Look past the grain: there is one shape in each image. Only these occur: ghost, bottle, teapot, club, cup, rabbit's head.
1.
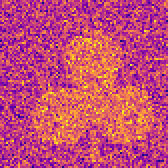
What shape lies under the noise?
club
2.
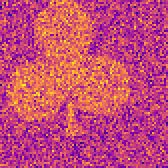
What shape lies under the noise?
club
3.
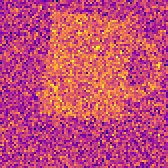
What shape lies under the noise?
cup
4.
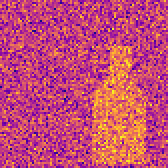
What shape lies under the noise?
bottle
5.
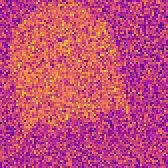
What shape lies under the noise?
ghost
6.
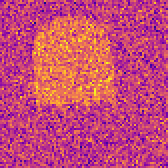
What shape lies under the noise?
ghost
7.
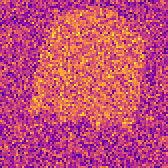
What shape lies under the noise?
ghost
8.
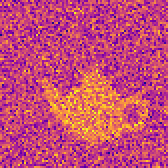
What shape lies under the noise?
teapot
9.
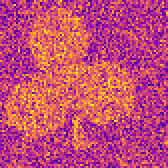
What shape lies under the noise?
club
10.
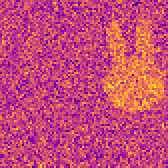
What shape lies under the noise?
rabbit's head
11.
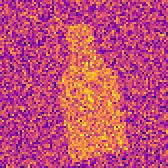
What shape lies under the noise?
bottle
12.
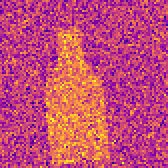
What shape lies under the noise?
bottle
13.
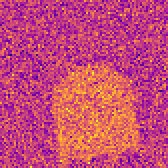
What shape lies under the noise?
ghost
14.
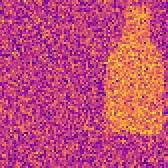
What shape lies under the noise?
bottle
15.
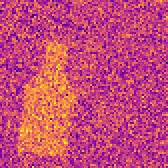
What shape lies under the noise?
bottle
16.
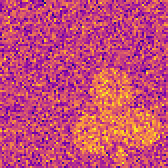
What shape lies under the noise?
club
